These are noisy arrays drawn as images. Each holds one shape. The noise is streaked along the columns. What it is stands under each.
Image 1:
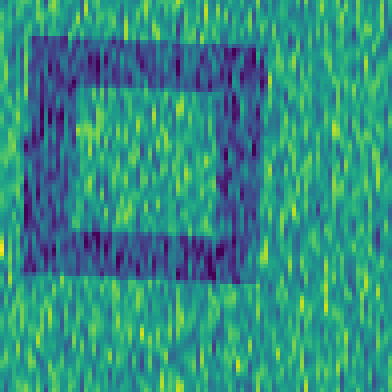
dark square frame
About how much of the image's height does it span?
two thirds
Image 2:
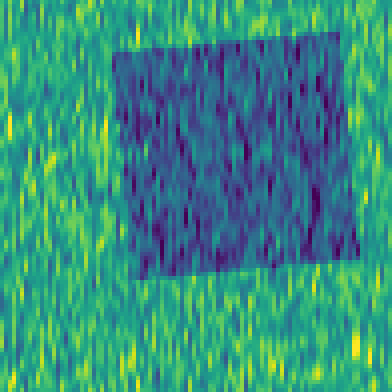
dark square
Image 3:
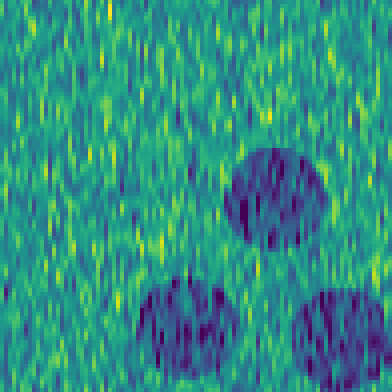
dark three dots
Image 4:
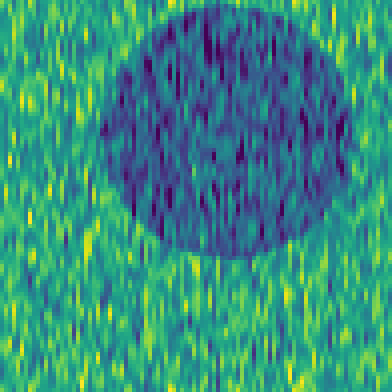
dark disc
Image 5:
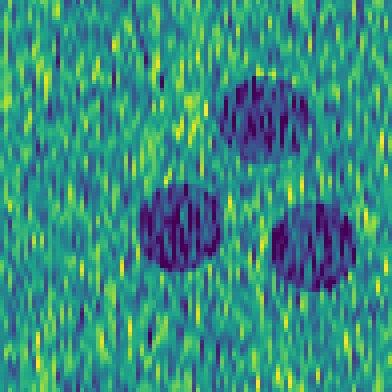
dark three dots
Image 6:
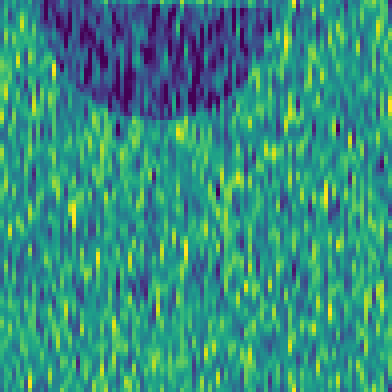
dark half disc
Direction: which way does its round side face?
down
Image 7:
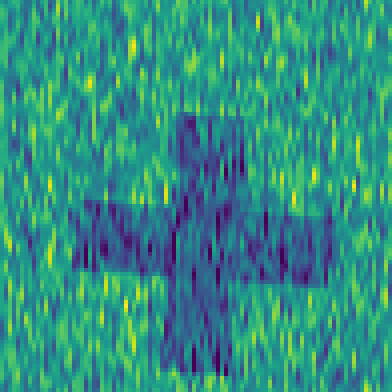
dark cross
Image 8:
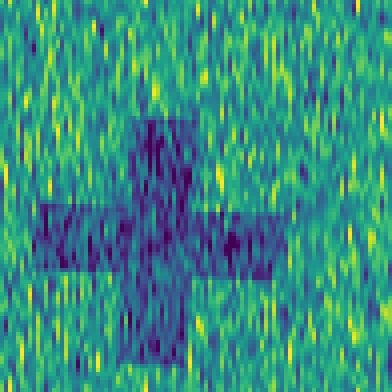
dark cross
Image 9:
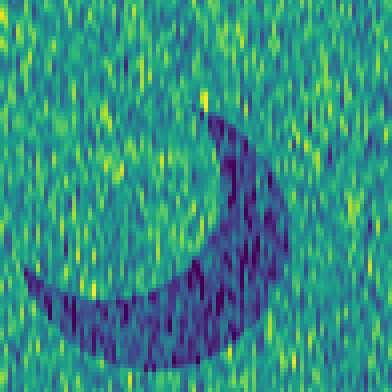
dark crescent
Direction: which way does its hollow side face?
up and left
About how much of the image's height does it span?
two thirds
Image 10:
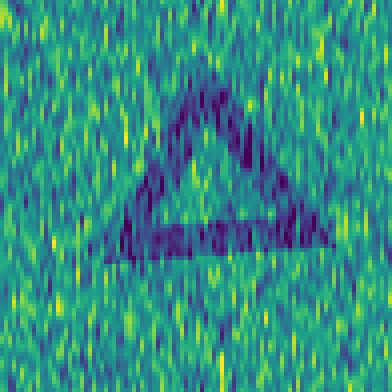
dark triangle frame
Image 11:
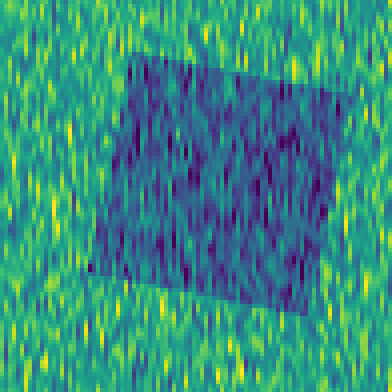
dark square
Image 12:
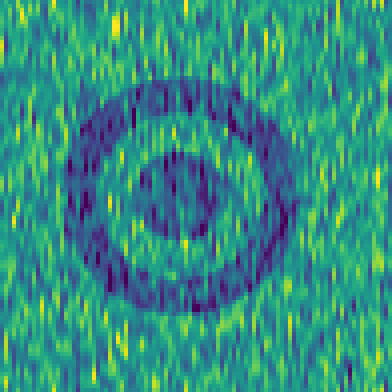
dark bullseye
